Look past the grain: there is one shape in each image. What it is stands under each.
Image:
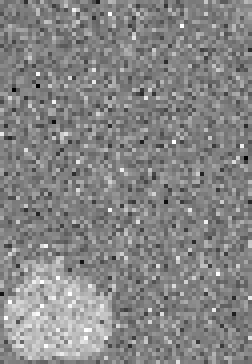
apple
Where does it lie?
bottom left
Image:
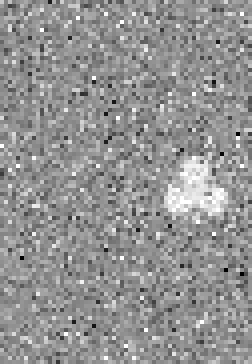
club
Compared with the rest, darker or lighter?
lighter
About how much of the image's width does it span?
a quarter
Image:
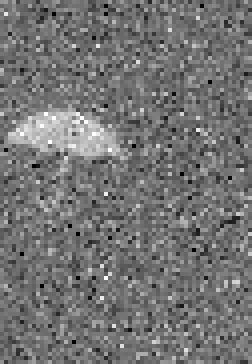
umbrella
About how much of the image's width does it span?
half
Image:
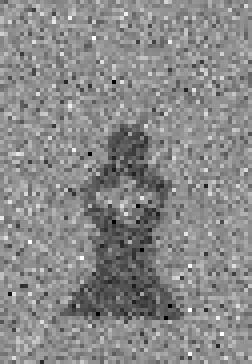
chess bishop
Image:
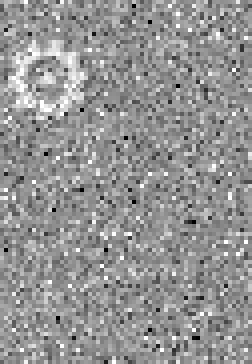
gear
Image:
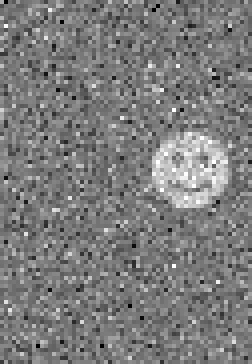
smiling face
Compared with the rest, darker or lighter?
lighter
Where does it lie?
middle right
